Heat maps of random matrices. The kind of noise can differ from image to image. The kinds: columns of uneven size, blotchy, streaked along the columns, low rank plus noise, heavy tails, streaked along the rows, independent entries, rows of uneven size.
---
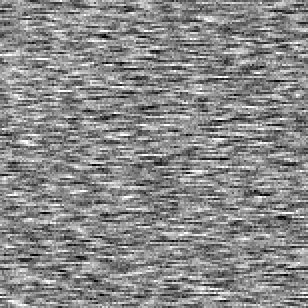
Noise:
streaked along the rows
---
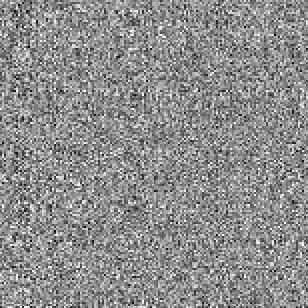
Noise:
low rank plus noise
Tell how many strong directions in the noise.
five to eight
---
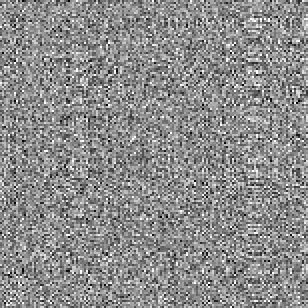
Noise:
low rank plus noise
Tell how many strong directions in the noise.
one
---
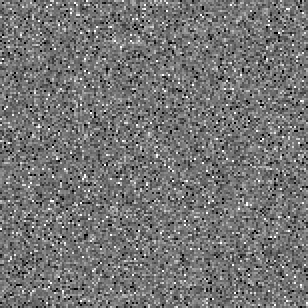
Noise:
heavy tails
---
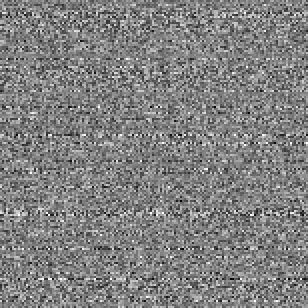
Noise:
rows of uneven size
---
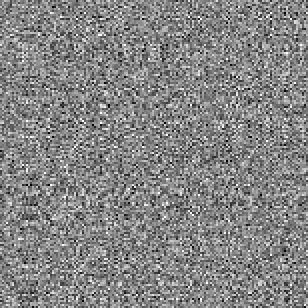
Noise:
low rank plus noise
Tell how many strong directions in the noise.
two
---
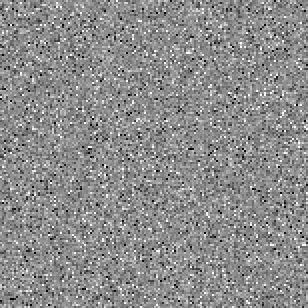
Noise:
heavy tails
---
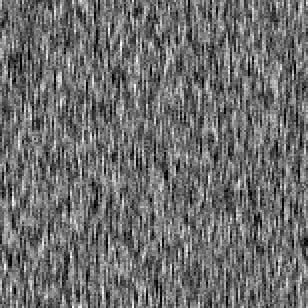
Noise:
streaked along the columns
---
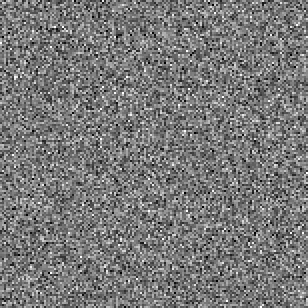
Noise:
independent entries
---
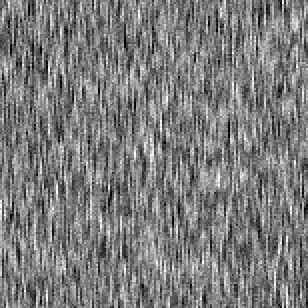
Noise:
streaked along the columns
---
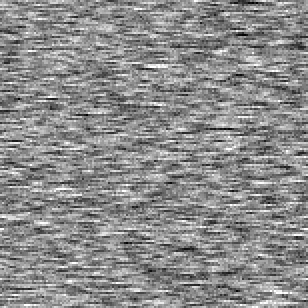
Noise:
streaked along the rows
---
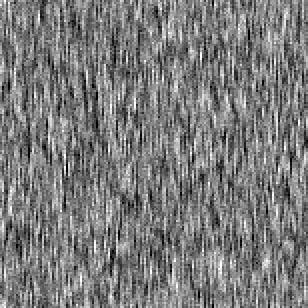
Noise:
streaked along the columns
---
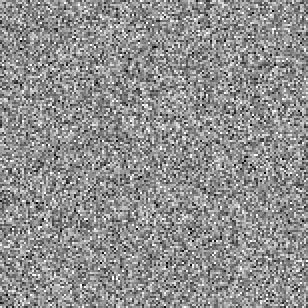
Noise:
independent entries
